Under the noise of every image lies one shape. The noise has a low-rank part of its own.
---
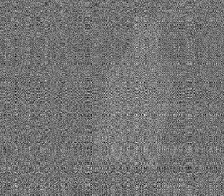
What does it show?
light bottle
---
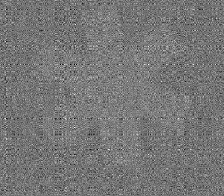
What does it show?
light asterisk
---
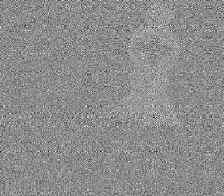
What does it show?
light chess bishop
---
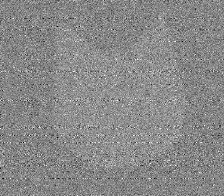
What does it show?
light cat's head
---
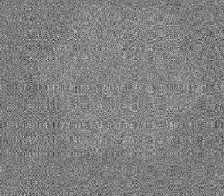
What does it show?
light flower
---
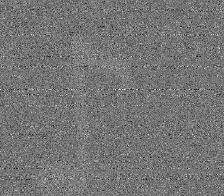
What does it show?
light musical note
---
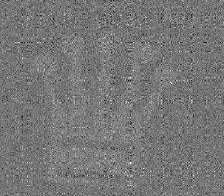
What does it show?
light chess queen
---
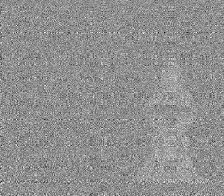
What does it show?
light chess bishop
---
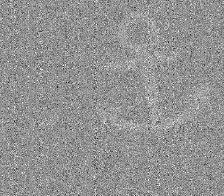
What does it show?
light anchor
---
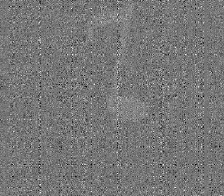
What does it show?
light musical note
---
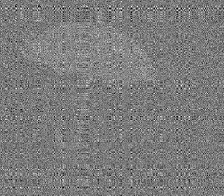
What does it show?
light umbrella
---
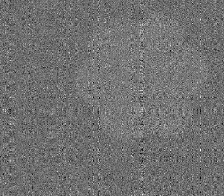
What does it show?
light flower
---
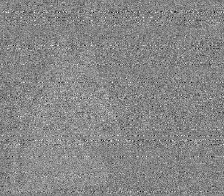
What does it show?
light chess knight
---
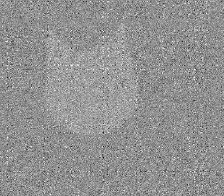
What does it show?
light cat's head
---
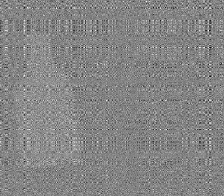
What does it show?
light bottle
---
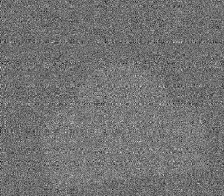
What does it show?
light cloud
